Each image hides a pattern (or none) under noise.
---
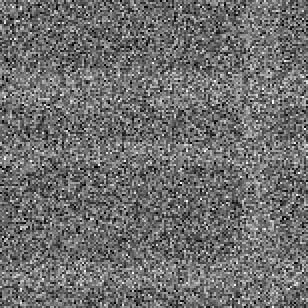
bands of rows crossing bands of columns
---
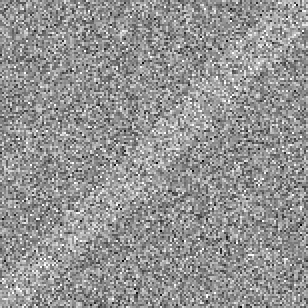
a diagonal band
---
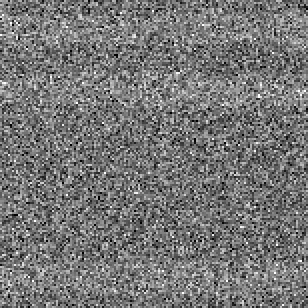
bands of rows
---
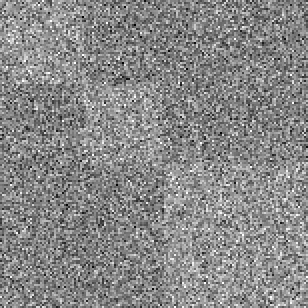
blocks along the diagonal
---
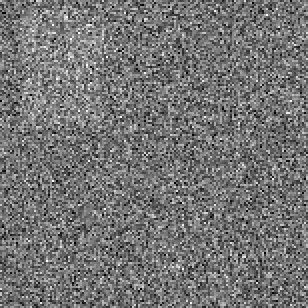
one block
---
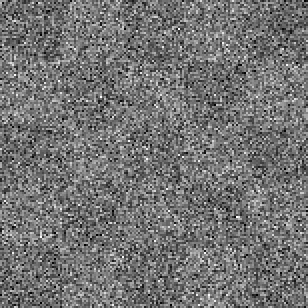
a checkerboard
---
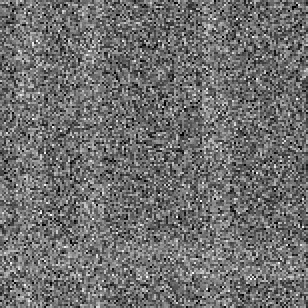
bands of rows crossing bands of columns
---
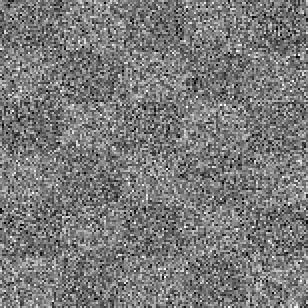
a checkerboard
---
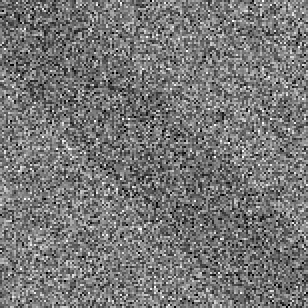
a diagonal band
